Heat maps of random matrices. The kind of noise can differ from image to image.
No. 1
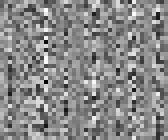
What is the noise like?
columns of uneven size
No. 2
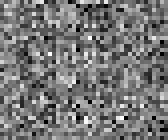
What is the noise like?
low rank plus noise
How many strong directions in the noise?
five to eight
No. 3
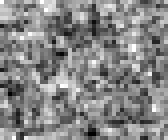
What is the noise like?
blotchy
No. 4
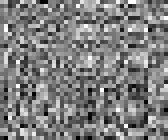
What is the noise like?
low rank plus noise
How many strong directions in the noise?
two
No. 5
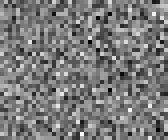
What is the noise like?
low rank plus noise
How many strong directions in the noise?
five to eight
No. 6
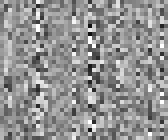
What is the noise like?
columns of uneven size
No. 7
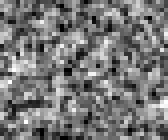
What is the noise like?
blotchy
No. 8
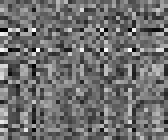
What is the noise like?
low rank plus noise
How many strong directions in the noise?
one
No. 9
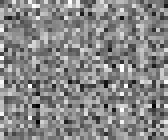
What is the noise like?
low rank plus noise
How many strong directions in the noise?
three or four
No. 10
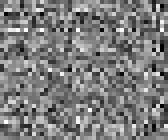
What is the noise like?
low rank plus noise
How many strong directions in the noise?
three or four
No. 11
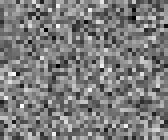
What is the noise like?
independent entries
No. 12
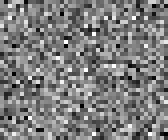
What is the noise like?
independent entries
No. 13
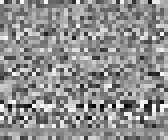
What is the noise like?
rows of uneven size
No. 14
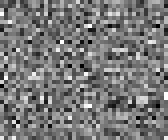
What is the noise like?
low rank plus noise
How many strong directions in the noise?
three or four
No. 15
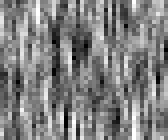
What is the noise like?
streaked along the columns
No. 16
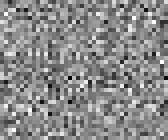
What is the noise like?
low rank plus noise
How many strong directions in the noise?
three or four
